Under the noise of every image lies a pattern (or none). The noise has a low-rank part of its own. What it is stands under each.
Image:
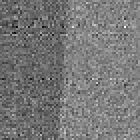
a sharp edge
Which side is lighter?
right
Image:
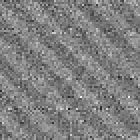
diagonal stripes
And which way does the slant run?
top left to bottom right
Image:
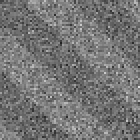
diagonal stripes
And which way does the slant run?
top left to bottom right
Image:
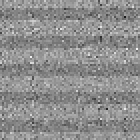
horizontal stripes
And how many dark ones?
5
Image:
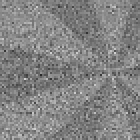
spokes from one point
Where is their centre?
middle right
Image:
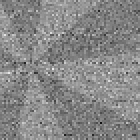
spokes from one point
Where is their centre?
middle left
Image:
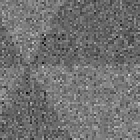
spokes from one point
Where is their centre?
middle left
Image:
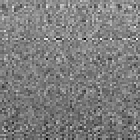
a smooth slope
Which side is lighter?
top
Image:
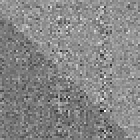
a sharp edge
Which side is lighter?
top right
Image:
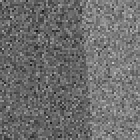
a sharp edge
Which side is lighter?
right
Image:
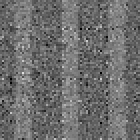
vertical stripes
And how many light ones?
3
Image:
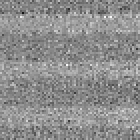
horizontal stripes
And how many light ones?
3
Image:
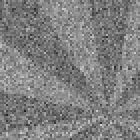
spokes from one point
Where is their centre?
bottom right
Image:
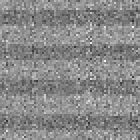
horizontal stripes
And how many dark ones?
4
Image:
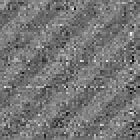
diagonal stripes
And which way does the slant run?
bottom left to top right
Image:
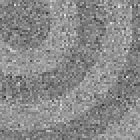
rings round one point
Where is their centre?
top left
